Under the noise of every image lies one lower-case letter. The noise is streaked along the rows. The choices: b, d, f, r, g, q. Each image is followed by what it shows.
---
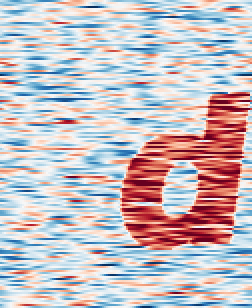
d
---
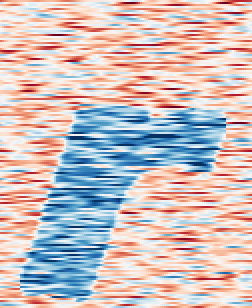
r
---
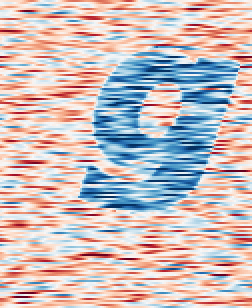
g
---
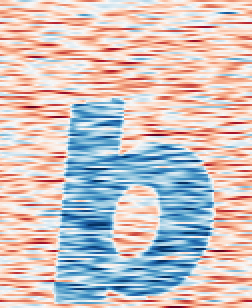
b
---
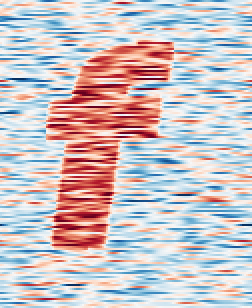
f
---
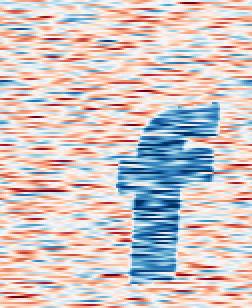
f
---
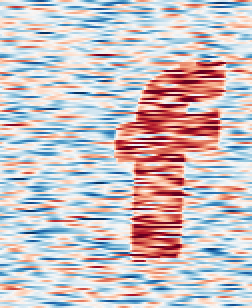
f
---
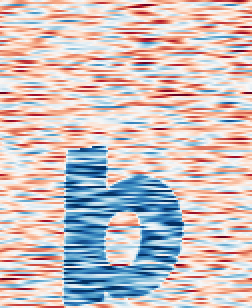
b
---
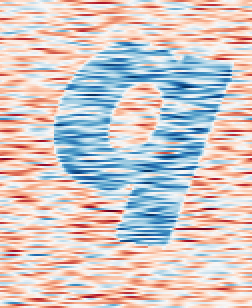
q
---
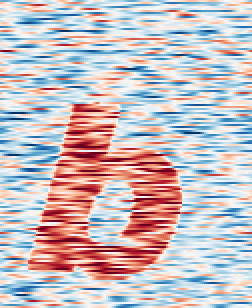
b
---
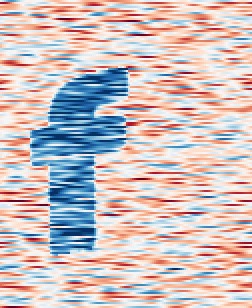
f
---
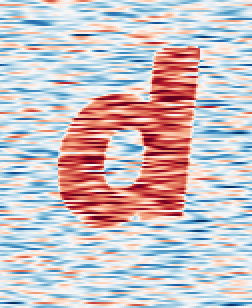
d
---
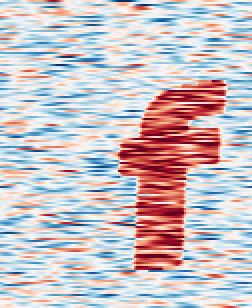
f
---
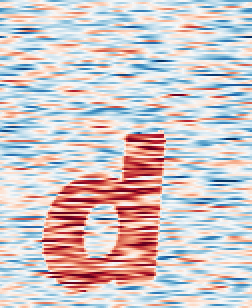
d
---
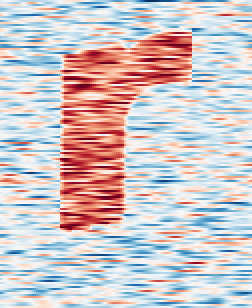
r
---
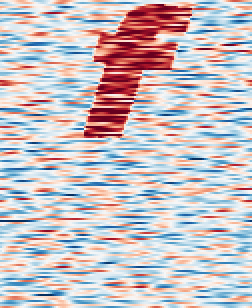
f
